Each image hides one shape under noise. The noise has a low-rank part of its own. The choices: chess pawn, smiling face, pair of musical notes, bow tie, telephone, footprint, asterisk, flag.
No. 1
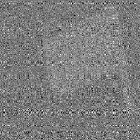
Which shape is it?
flag
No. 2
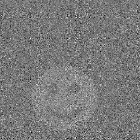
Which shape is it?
smiling face
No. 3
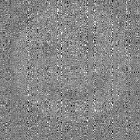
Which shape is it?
smiling face
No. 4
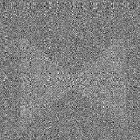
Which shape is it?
bow tie
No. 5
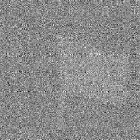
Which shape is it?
flag
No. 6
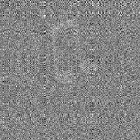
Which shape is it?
pair of musical notes
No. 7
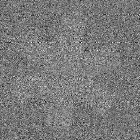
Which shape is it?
asterisk
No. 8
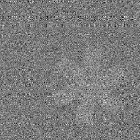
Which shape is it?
asterisk
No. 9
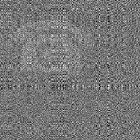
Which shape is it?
telephone
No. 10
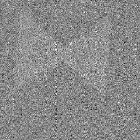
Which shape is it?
bow tie
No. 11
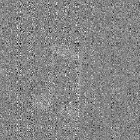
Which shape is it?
pair of musical notes
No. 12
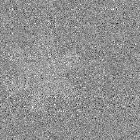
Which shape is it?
asterisk
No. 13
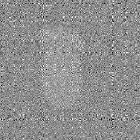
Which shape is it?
footprint
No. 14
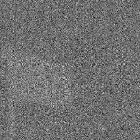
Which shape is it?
flag
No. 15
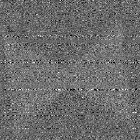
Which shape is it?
bow tie
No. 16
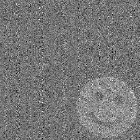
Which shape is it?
smiling face
